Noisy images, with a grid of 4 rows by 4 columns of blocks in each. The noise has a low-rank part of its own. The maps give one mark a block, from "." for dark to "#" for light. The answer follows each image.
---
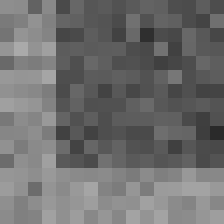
#...
#...
#...
####
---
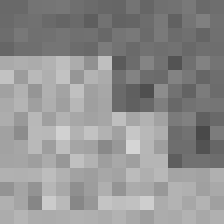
....
##..
###.
####
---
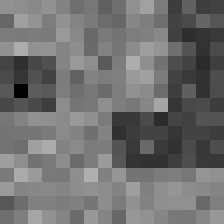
###.
.##.
##..
####
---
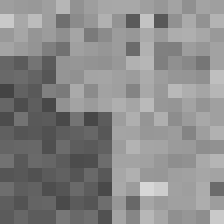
####
.###
..##
..##
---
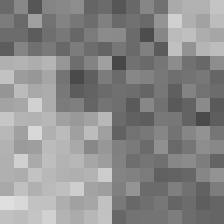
...#
#...
##..
##..
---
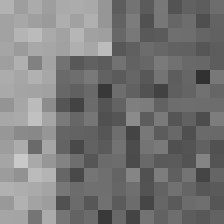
##..
#...
#...
#...
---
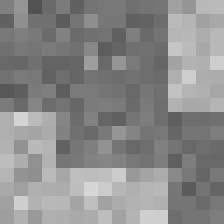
...#
...#
#...
###.
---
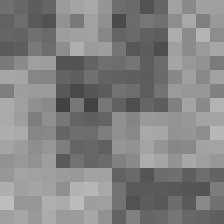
.#.#
#..#
#.##
##..
